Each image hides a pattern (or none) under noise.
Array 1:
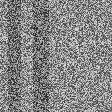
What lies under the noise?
bands of columns
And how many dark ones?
2
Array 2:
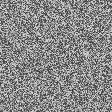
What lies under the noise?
only noise
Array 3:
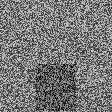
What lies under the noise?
one block
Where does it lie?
bottom middle
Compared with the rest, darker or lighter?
darker
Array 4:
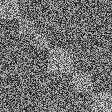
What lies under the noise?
blocks along the diagonal
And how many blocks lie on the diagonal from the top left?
6
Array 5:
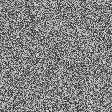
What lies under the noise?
only noise
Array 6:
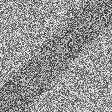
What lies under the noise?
a diagonal band
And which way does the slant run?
bottom left to top right
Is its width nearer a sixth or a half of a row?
a half
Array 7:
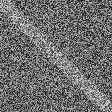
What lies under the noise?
a diagonal band
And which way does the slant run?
top left to bottom right
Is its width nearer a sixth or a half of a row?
a sixth
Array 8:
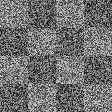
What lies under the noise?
a checkerboard
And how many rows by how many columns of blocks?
4 by 4
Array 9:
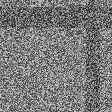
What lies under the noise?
bands of rows crossing bands of columns
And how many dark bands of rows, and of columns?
1 and 1
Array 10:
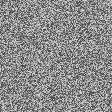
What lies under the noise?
only noise
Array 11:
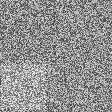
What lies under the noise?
one block
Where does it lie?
bottom left
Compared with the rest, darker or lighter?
lighter
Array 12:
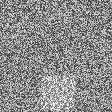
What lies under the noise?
one block
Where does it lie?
bottom middle
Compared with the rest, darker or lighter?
lighter
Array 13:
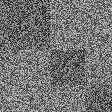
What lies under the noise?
blocks along the diagonal
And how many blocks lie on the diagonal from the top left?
3
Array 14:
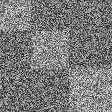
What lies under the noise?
blocks along the diagonal
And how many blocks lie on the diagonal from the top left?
3
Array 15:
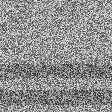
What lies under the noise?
bands of rows
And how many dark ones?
2
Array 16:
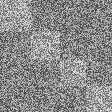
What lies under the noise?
blocks along the diagonal
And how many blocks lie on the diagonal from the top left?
4
